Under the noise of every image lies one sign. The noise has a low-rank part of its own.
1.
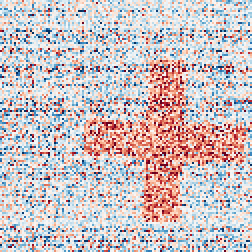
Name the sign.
plus sign
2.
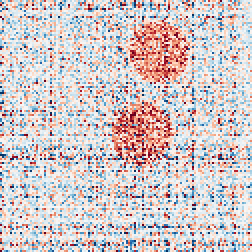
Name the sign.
colon
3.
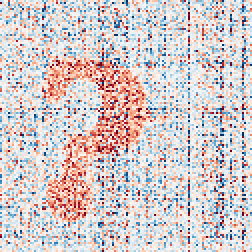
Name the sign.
question mark
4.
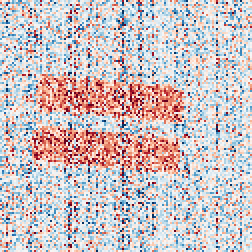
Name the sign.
equals sign
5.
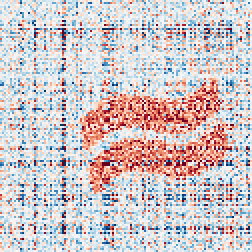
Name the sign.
approximately sign
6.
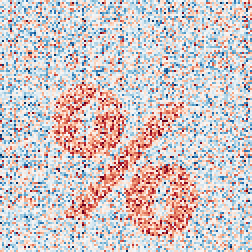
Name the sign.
percent sign
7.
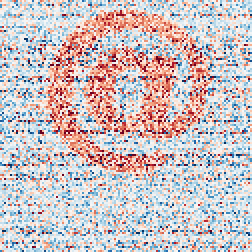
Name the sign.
at sign
